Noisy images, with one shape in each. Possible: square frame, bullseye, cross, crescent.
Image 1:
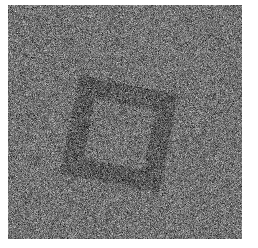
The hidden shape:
square frame
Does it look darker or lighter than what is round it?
darker
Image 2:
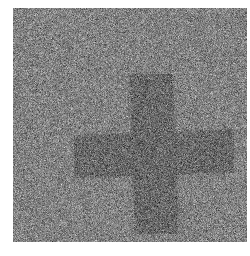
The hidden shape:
cross
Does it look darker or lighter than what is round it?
darker
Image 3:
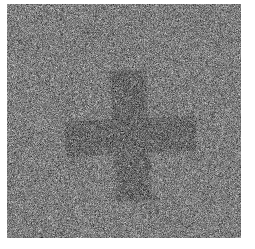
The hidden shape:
cross
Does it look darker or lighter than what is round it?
darker
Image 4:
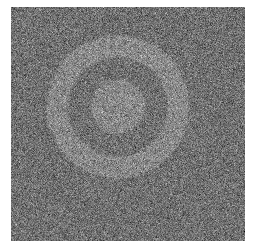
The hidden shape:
bullseye
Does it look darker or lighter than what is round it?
lighter
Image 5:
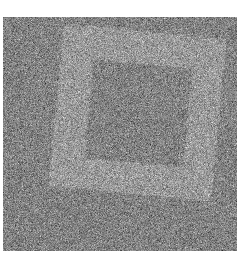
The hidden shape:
square frame
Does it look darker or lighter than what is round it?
lighter
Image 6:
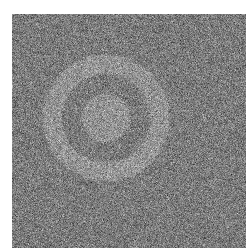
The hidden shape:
bullseye
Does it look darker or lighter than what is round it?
lighter
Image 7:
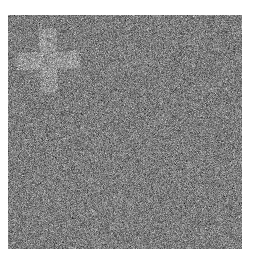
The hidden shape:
cross
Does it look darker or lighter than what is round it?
lighter
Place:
top left
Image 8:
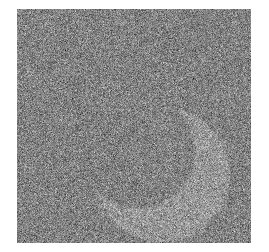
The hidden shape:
crescent
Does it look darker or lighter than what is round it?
lighter
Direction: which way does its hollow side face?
up and left
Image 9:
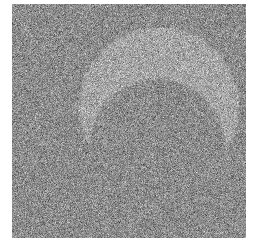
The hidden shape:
crescent
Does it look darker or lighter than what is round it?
lighter
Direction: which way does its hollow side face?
down
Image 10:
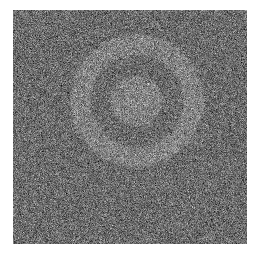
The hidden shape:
bullseye
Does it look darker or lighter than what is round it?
lighter
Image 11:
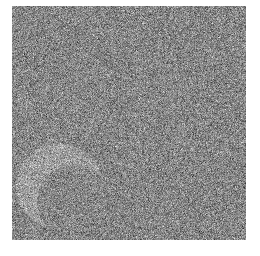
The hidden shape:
crescent
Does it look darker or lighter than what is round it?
lighter
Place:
bottom left
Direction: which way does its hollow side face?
down and right
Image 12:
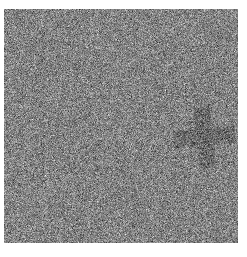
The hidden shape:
cross
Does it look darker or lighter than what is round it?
darker
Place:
middle right
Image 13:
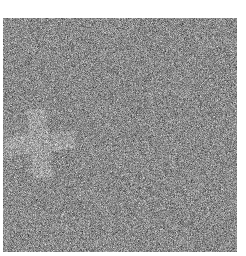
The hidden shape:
cross
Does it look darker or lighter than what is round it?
lighter
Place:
middle left
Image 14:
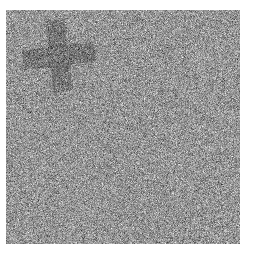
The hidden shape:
cross
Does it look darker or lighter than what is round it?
darker
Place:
top left
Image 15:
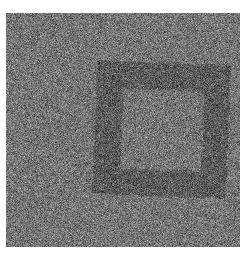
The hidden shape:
square frame
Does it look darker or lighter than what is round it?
darker
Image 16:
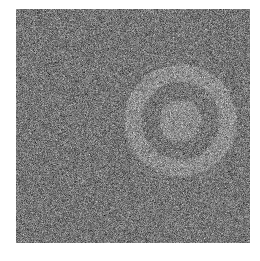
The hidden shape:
bullseye
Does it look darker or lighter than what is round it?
lighter
